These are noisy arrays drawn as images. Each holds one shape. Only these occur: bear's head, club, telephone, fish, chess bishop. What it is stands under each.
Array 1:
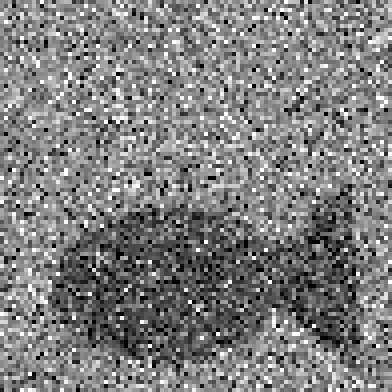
fish
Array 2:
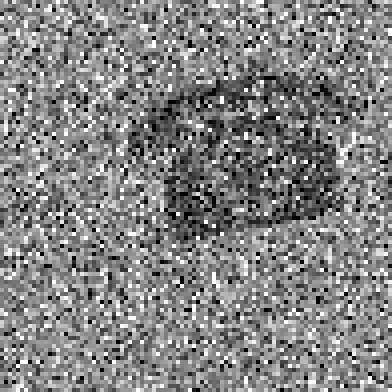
telephone
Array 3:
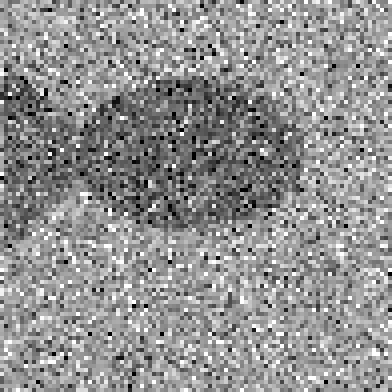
fish
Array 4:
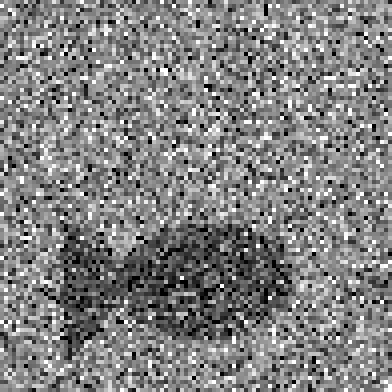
fish
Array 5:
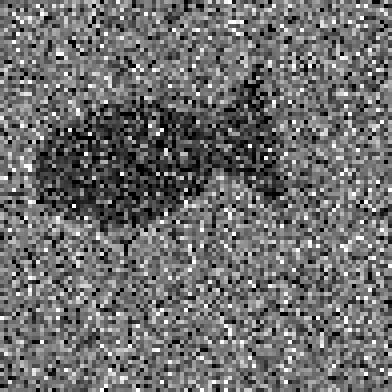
fish
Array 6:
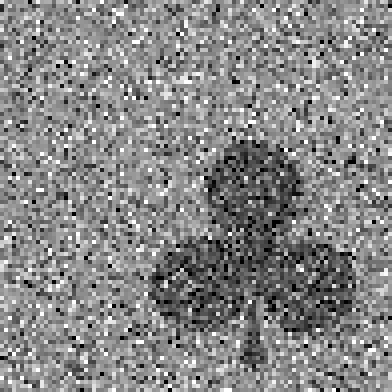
club
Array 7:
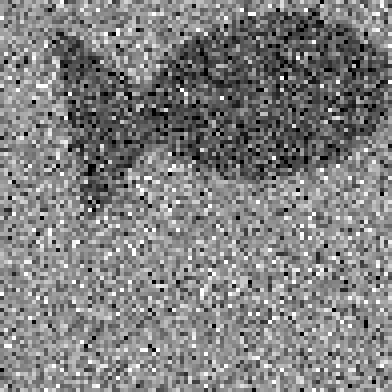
fish
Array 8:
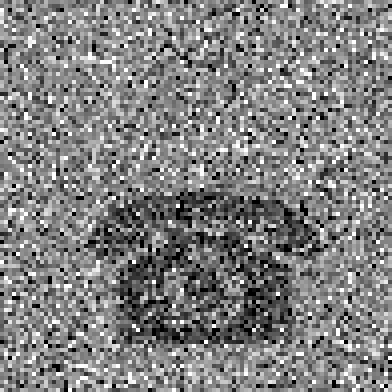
telephone
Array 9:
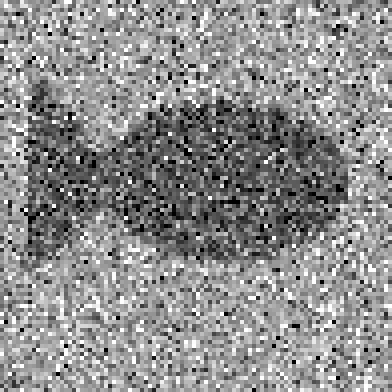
fish
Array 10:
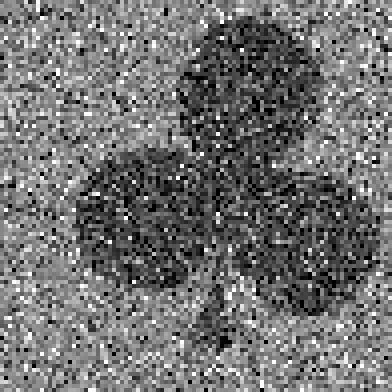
club
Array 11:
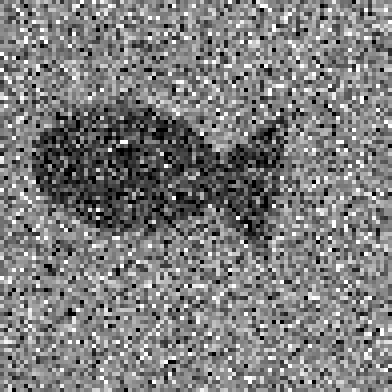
fish
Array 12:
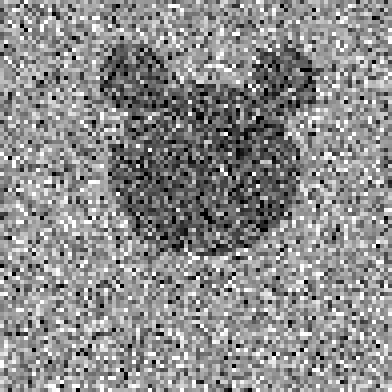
bear's head
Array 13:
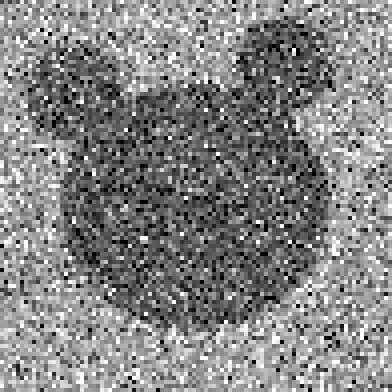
bear's head
